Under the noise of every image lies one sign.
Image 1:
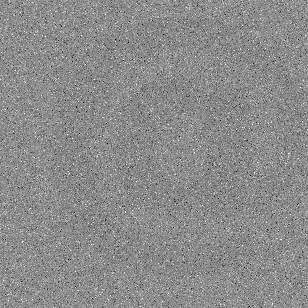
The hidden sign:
at sign
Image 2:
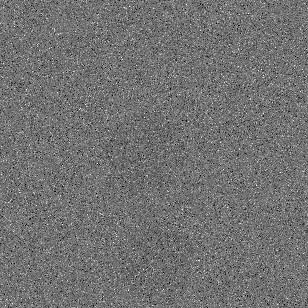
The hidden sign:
colon
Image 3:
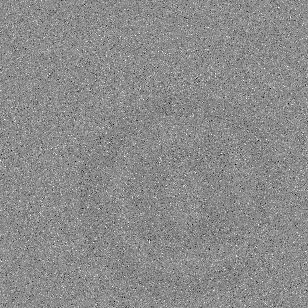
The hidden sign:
at sign
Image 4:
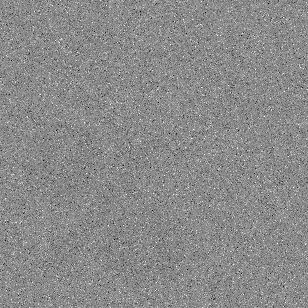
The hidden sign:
percent sign
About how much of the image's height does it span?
half
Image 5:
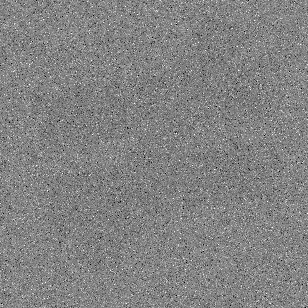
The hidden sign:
not-equal sign
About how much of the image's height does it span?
nearly all
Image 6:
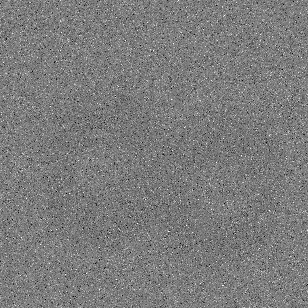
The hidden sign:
infinity sign
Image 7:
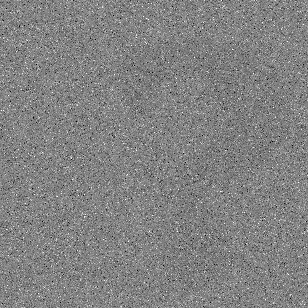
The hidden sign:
question mark
